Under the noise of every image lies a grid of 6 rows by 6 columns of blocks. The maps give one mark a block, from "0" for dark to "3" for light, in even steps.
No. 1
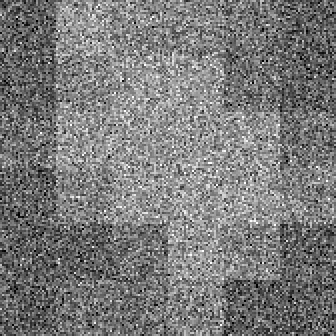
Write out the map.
0 3 2 2 1 0
0 2 3 3 1 0
1 3 3 3 3 1
0 2 3 3 3 2
0 0 1 3 2 0
0 1 1 2 0 0
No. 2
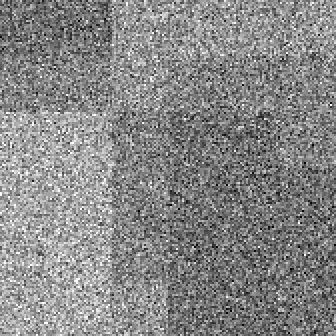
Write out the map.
0 0 2 2 2 2
1 1 2 1 1 1
3 3 1 0 0 1
3 3 1 0 0 0
3 3 1 0 0 0
3 3 2 0 0 0
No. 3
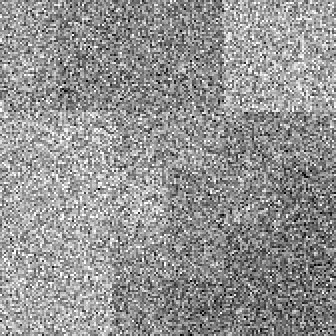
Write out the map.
2 1 1 1 3 3
2 1 1 1 3 3
3 3 2 2 1 1
3 3 3 1 1 0
3 3 2 1 0 0
3 3 1 0 0 0
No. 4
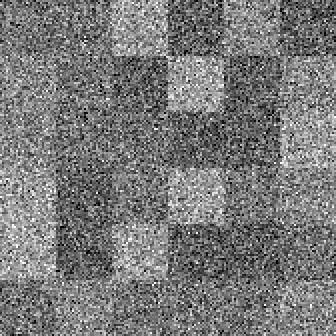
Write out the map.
1 1 3 0 2 0
2 1 0 3 0 2
2 1 1 0 0 3
3 0 1 3 1 2
3 0 3 0 0 1
1 2 1 1 1 2
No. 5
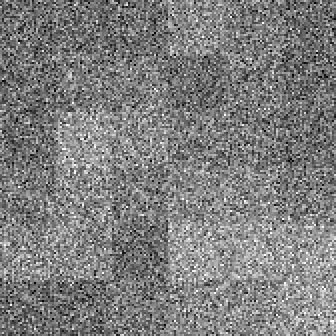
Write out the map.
0 0 0 2 1 0
0 1 1 0 1 0
0 3 2 1 1 0
1 2 1 2 2 1
2 2 0 3 3 3
0 0 1 2 2 3
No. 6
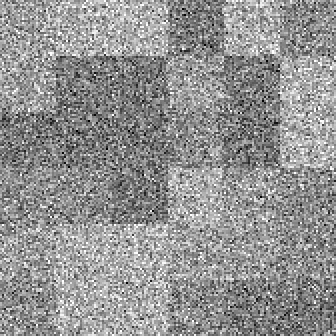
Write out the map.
2 3 3 0 3 1
2 0 0 2 0 3
0 0 0 1 0 3
1 1 0 3 2 1
2 3 3 2 2 1
1 3 3 1 0 0
